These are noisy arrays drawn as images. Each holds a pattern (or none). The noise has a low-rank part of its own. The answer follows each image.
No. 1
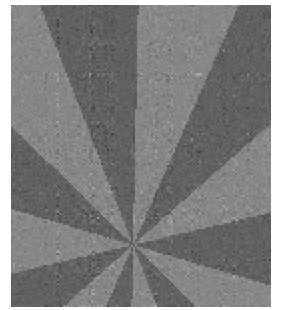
spokes from one point
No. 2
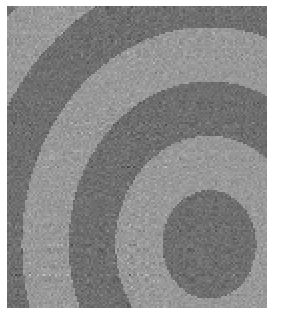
rings round one point
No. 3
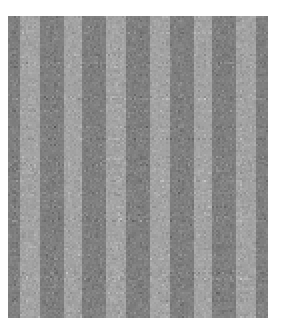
vertical stripes
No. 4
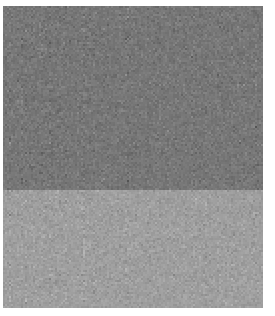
a sharp edge
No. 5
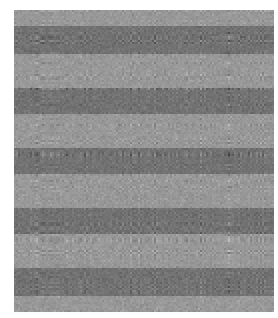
horizontal stripes
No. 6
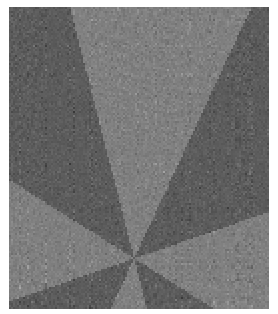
spokes from one point
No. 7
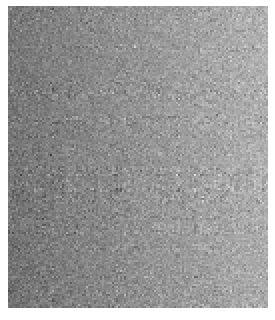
a smooth slope
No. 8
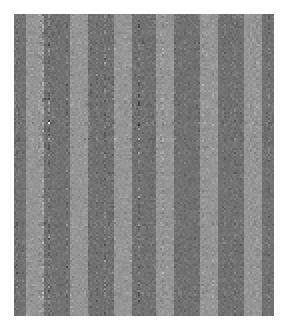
vertical stripes
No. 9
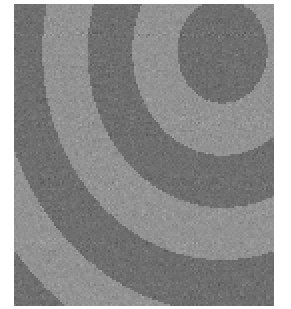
rings round one point
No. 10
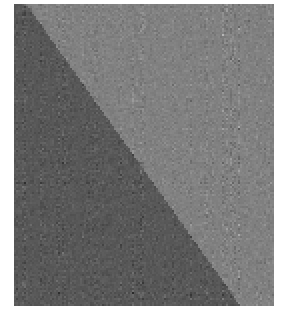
a sharp edge
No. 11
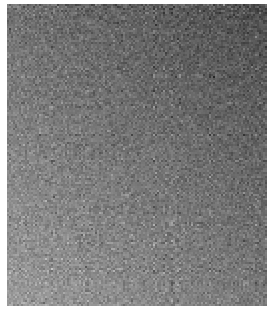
a smooth slope
